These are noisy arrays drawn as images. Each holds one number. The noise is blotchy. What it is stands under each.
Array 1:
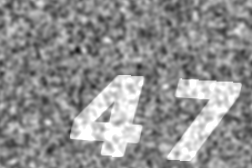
47
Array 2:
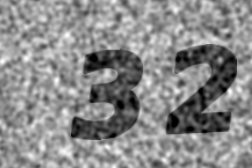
32
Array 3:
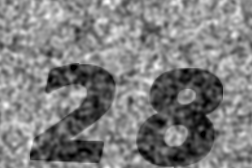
28
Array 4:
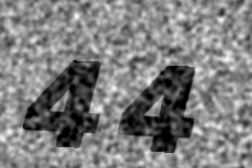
44
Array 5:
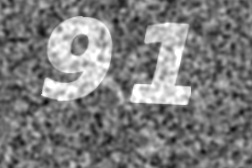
91
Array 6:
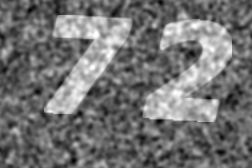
72
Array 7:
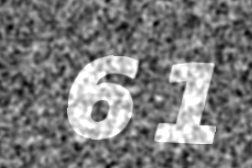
61
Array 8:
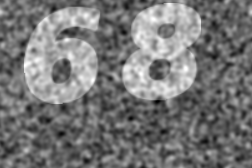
68
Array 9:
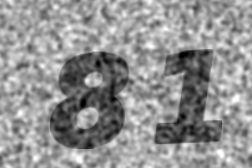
81
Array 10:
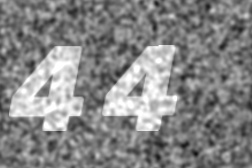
44
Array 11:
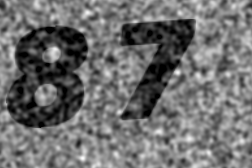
87
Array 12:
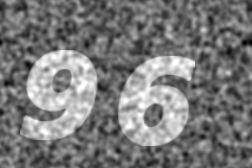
96
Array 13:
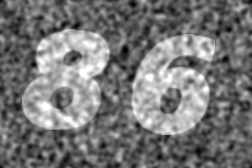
86
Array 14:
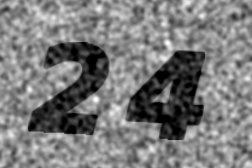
24
